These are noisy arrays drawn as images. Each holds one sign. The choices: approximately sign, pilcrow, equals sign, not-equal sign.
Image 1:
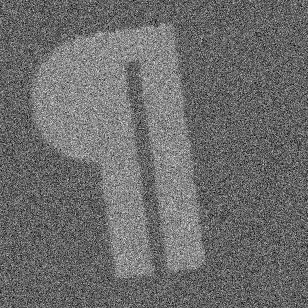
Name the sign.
pilcrow
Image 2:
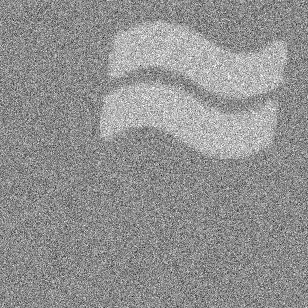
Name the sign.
approximately sign
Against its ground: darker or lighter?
lighter
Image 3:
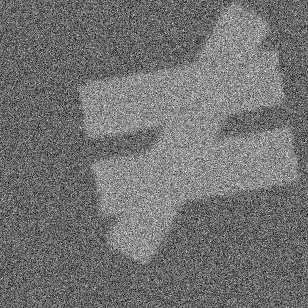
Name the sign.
not-equal sign
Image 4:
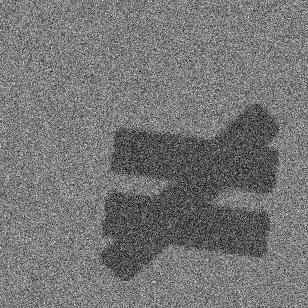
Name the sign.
not-equal sign
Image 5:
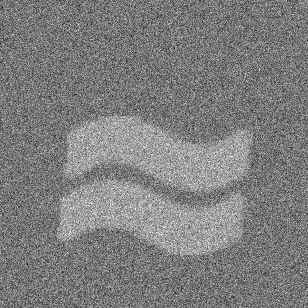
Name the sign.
approximately sign
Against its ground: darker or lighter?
lighter
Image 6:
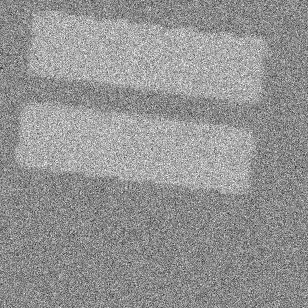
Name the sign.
equals sign
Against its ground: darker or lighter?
lighter
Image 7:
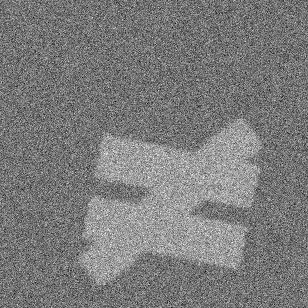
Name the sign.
not-equal sign
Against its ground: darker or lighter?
lighter
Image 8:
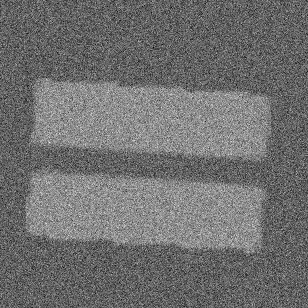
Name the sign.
equals sign
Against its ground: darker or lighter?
lighter
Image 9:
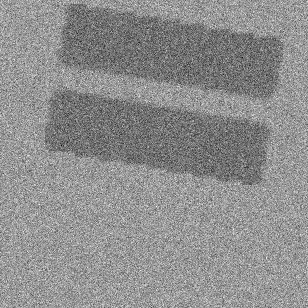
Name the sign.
equals sign
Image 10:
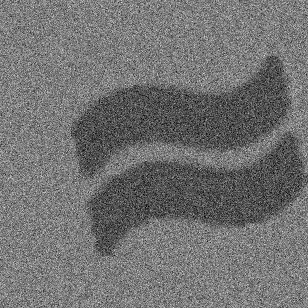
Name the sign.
approximately sign
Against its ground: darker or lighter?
darker
